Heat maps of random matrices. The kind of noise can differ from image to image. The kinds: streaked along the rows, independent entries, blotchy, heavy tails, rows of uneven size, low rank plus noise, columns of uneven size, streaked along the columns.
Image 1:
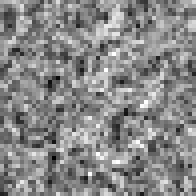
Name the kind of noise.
blotchy
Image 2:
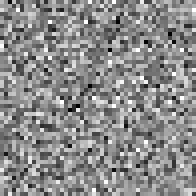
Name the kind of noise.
independent entries
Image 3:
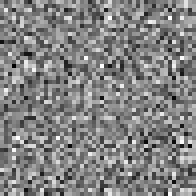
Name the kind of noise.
low rank plus noise
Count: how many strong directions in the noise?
one
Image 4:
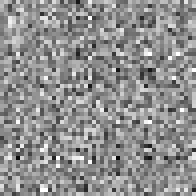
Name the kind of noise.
low rank plus noise
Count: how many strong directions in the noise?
two
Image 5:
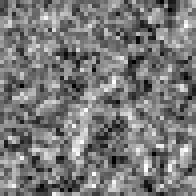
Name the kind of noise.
blotchy
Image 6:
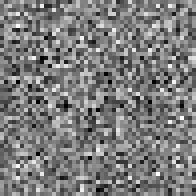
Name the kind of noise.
low rank plus noise
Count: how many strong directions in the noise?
five to eight
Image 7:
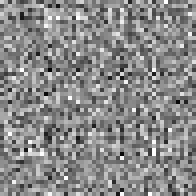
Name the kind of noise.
low rank plus noise
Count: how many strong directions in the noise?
one
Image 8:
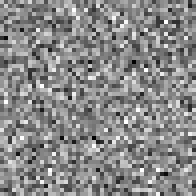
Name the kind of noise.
independent entries
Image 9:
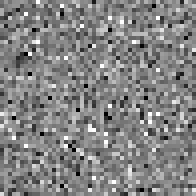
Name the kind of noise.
heavy tails
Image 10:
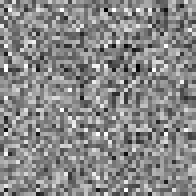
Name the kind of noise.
low rank plus noise
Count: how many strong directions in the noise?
one
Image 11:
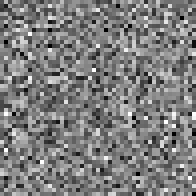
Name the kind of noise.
low rank plus noise
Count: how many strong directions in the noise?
two
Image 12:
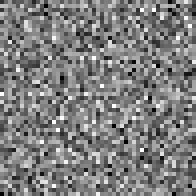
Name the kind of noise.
independent entries
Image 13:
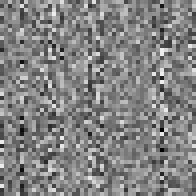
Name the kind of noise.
columns of uneven size
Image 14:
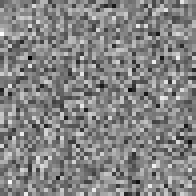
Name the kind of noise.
independent entries
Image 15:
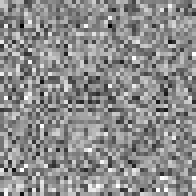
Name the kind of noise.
low rank plus noise
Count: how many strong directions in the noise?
two
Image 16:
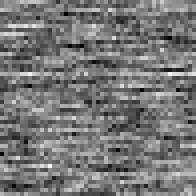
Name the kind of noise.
streaked along the rows
